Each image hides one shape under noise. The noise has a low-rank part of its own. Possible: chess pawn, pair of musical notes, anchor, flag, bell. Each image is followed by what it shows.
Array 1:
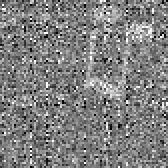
light pair of musical notes
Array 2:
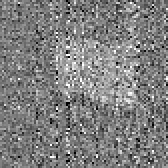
light flag
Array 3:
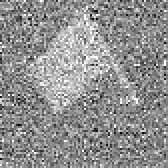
light flag
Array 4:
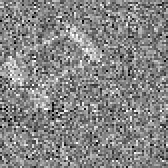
light pair of musical notes
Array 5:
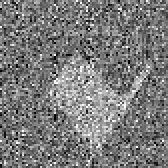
light flag
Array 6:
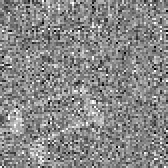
light pair of musical notes
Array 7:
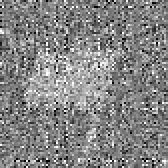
light flag
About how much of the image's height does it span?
two thirds
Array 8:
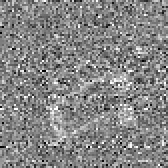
light pair of musical notes
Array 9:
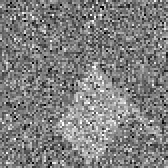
light flag
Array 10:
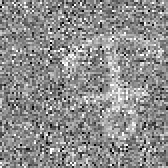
light anchor
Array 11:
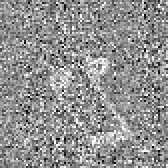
light pair of musical notes
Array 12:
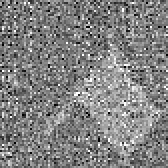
light flag
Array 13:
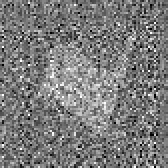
light flag
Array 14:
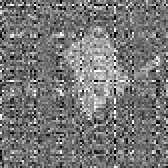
light flag
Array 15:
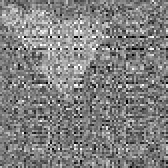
light chess pawn
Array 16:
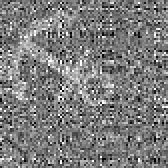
light anchor
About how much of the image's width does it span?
two thirds
